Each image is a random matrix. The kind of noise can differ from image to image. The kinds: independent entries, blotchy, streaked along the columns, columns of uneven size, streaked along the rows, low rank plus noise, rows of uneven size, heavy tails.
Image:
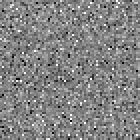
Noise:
heavy tails
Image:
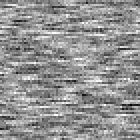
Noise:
streaked along the rows
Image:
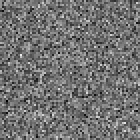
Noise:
independent entries
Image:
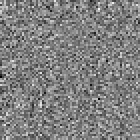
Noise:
low rank plus noise
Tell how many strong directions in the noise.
five to eight
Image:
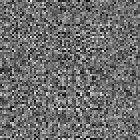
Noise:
low rank plus noise
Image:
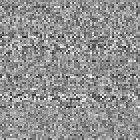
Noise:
rows of uneven size
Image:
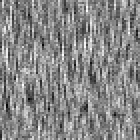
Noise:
streaked along the columns
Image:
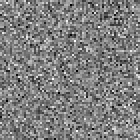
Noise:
independent entries
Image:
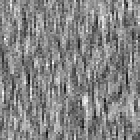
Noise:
streaked along the columns
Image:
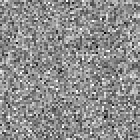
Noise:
independent entries
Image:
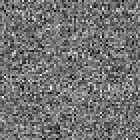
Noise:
low rank plus noise
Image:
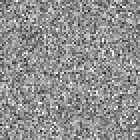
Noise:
independent entries
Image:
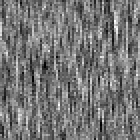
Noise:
streaked along the columns
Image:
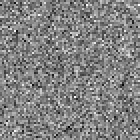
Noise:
independent entries
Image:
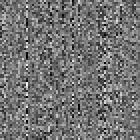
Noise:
columns of uneven size
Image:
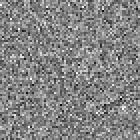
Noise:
independent entries
